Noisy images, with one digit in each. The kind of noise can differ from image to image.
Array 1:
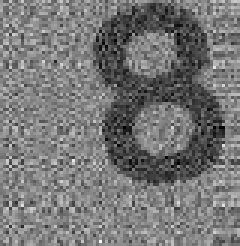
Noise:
low rank plus noise
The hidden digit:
8
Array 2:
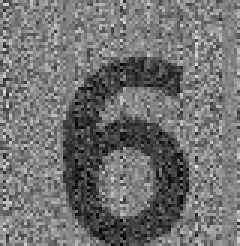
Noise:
columns of uneven size
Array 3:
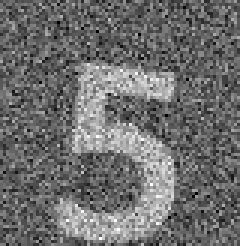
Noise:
independent entries
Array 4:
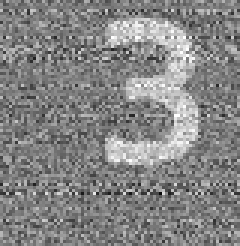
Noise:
rows of uneven size
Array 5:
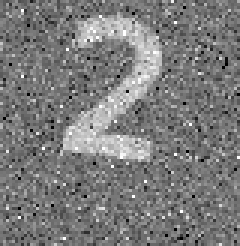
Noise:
heavy tails
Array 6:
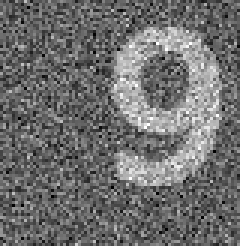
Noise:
independent entries
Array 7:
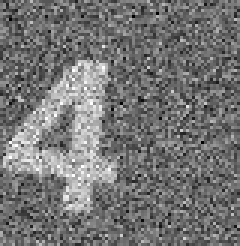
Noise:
independent entries
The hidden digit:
4
